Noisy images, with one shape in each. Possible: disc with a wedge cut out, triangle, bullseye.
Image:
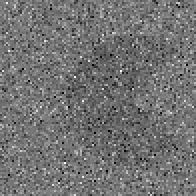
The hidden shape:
disc with a wedge cut out
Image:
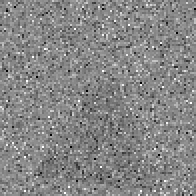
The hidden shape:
triangle
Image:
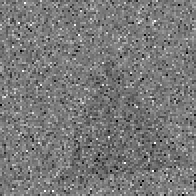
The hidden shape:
triangle
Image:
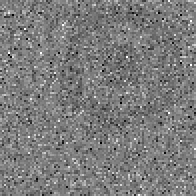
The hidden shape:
bullseye
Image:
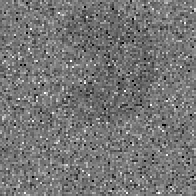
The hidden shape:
disc with a wedge cut out
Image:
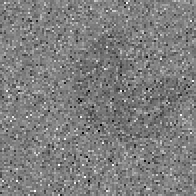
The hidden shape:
disc with a wedge cut out
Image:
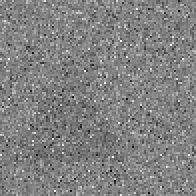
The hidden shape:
triangle
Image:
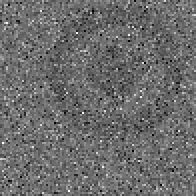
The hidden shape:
bullseye
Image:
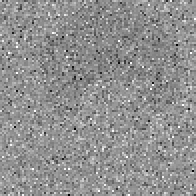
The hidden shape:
disc with a wedge cut out
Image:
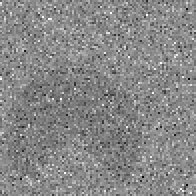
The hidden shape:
disc with a wedge cut out
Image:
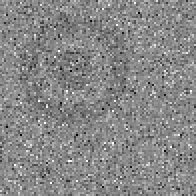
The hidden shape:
bullseye
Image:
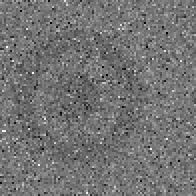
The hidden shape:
bullseye
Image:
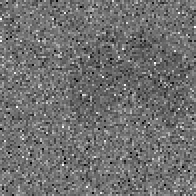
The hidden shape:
disc with a wedge cut out
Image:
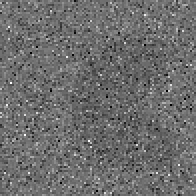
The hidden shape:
disc with a wedge cut out
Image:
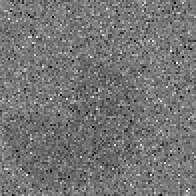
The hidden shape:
disc with a wedge cut out
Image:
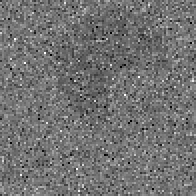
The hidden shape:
disc with a wedge cut out
